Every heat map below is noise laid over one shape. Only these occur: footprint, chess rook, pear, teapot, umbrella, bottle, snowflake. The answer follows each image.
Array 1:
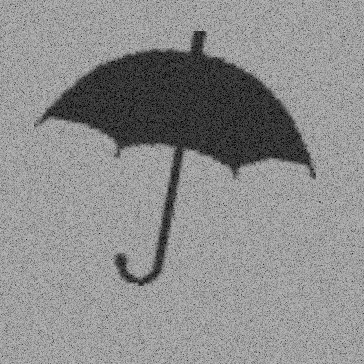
dark umbrella
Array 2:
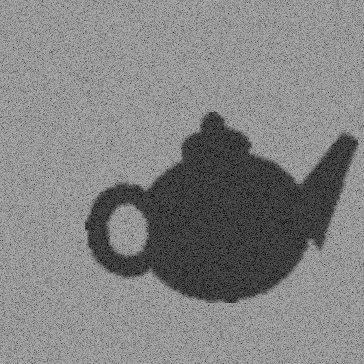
dark teapot
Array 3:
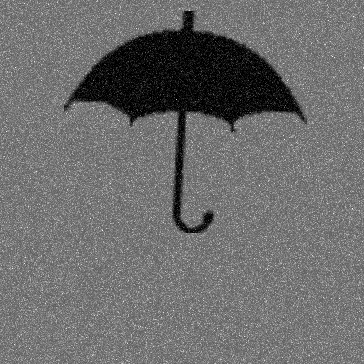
dark umbrella
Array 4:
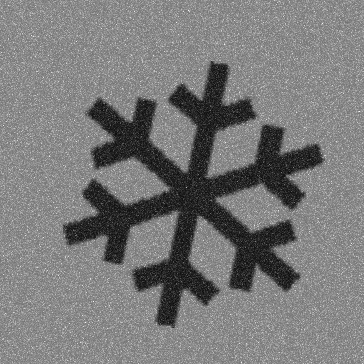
dark snowflake
